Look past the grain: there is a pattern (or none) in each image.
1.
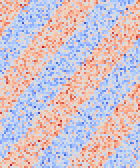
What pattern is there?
diagonal stripes
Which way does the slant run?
bottom left to top right
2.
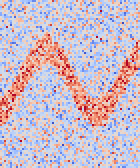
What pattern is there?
a wavy band
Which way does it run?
left to right
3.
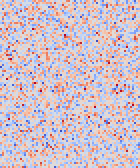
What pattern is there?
only noise
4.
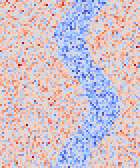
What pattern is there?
a wavy band
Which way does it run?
top to bottom
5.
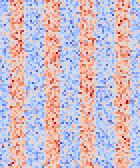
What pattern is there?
vertical stripes
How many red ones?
4
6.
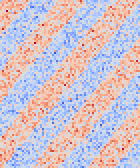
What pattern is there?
diagonal stripes
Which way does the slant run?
bottom left to top right
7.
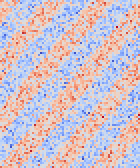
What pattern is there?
diagonal stripes
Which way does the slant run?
bottom left to top right
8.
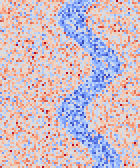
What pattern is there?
a wavy band
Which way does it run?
top to bottom
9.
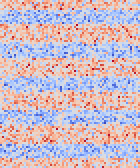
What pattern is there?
horizontal stripes
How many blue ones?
5
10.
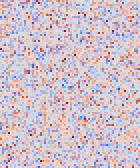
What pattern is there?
only noise
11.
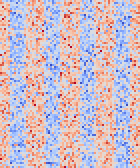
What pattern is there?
vertical stripes
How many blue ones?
4
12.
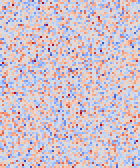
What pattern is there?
only noise
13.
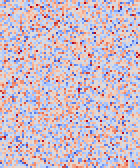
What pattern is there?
only noise
